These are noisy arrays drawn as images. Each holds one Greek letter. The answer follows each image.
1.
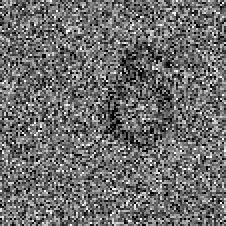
delta
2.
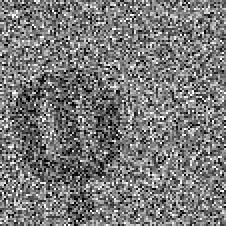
phi
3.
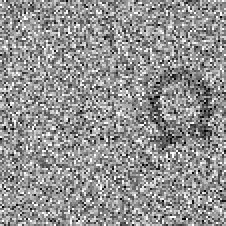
omega
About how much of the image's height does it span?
a third
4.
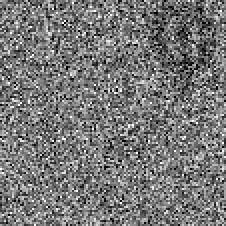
phi
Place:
top right
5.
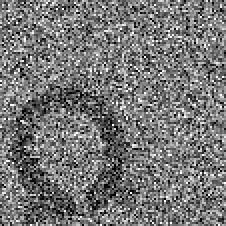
omega
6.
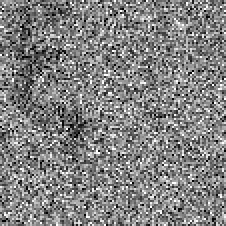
xi
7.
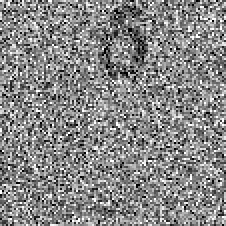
delta
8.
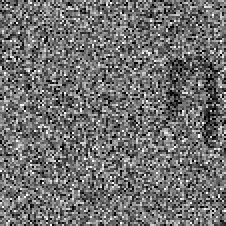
eta
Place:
middle right
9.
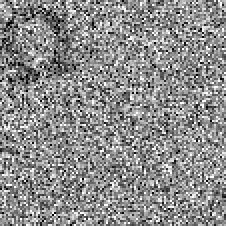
omega
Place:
top left
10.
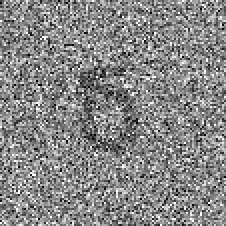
delta
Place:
centre
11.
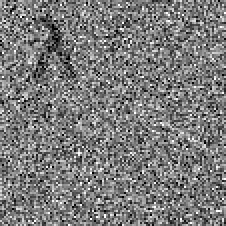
lambda
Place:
top left
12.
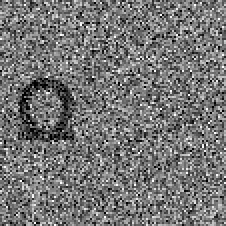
omega
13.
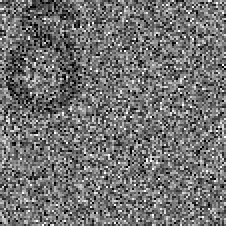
delta
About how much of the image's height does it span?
half
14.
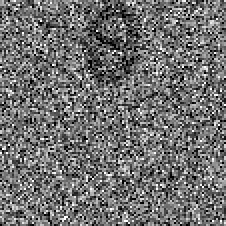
theta
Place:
top middle
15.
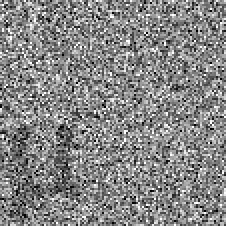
mu
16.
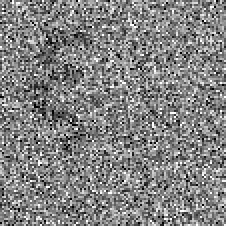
xi
